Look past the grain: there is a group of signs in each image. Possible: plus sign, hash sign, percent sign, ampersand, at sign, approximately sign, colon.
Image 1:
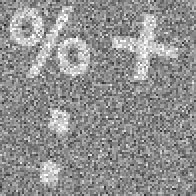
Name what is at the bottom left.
colon
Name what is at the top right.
plus sign
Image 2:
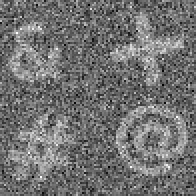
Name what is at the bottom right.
at sign
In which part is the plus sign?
top right
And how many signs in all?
4
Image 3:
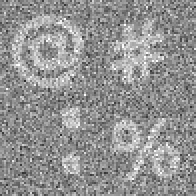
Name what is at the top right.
hash sign
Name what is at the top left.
at sign
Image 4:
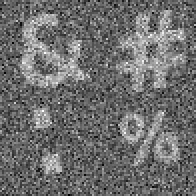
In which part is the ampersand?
top left
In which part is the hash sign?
top right
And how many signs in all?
4
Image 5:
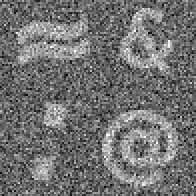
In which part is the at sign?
bottom right
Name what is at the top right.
ampersand
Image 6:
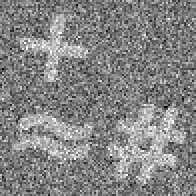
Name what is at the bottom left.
approximately sign
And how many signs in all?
3
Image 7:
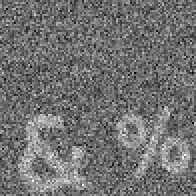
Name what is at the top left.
nothing
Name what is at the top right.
nothing
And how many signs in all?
2
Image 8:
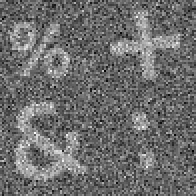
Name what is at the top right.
plus sign
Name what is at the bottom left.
ampersand
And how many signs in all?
4
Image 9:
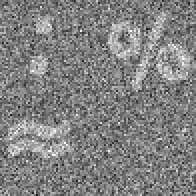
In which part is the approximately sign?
bottom left
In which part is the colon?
top left
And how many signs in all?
3
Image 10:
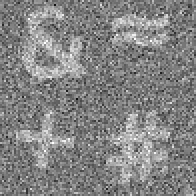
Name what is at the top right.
approximately sign
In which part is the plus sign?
bottom left
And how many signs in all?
4
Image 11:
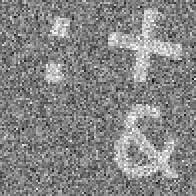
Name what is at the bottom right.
ampersand
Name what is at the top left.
colon
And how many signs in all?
3
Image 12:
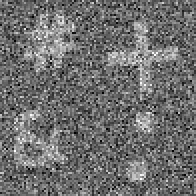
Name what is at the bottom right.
colon
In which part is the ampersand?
bottom left
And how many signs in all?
4
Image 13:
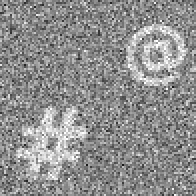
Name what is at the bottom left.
hash sign
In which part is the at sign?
top right
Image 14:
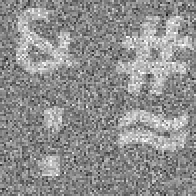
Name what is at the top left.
ampersand
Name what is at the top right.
hash sign
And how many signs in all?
4
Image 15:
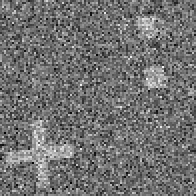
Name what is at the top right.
colon
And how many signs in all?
2
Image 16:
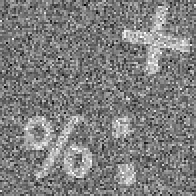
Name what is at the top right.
plus sign
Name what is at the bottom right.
colon
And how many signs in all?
3
